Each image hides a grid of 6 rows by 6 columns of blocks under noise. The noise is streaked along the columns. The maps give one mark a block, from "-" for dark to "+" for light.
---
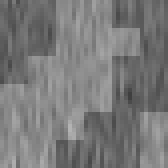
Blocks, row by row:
--++--
--+++-
-+++--
++++--
+++--+
++---+
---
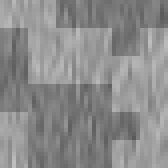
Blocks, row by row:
++----
-+++-+
-+++++
----++
+----+
+---++
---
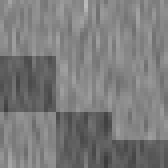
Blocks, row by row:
++++++
++++++
--++++
--++++
++--++
++----
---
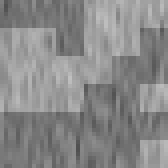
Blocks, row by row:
---+++
++-++-
++++--
+++--+
------
-----+
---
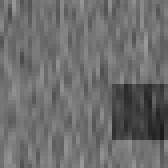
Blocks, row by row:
++++++
++++++
++++++
++++--
++++--
++++++
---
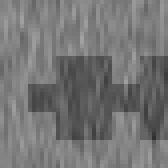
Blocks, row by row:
++++++
++++++
++--+-
+-----
++--+-
++++++
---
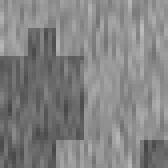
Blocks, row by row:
++++++
+-++++
---+++
---+++
---+++
--+++-
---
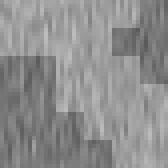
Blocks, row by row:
+++++-
++++--
--+++-
--++++
---+++
----++
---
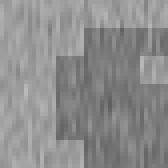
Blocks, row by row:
++++++
+++---
++---+
++----
++----
+++---
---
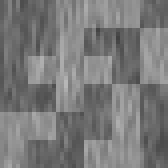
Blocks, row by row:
--+++-
--+--+
-+++-+
--+-+-
++--+-
+--++-
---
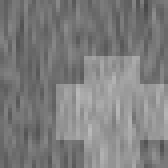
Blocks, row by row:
------
------
---++-
--++++
--++++
---++-
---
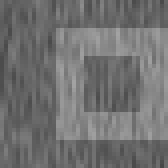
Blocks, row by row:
------
--++++
--+--+
--+--+
--++++
------
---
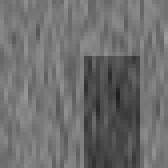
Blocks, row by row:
++++++
++++++
+++--+
+++--+
+++--+
+++--+
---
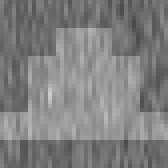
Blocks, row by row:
------
--++--
-++++-
-++++-
++++++
------
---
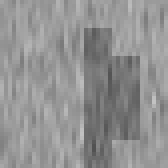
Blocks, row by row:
++++++
+++-++
+++--+
+++--+
+++--+
+++-++
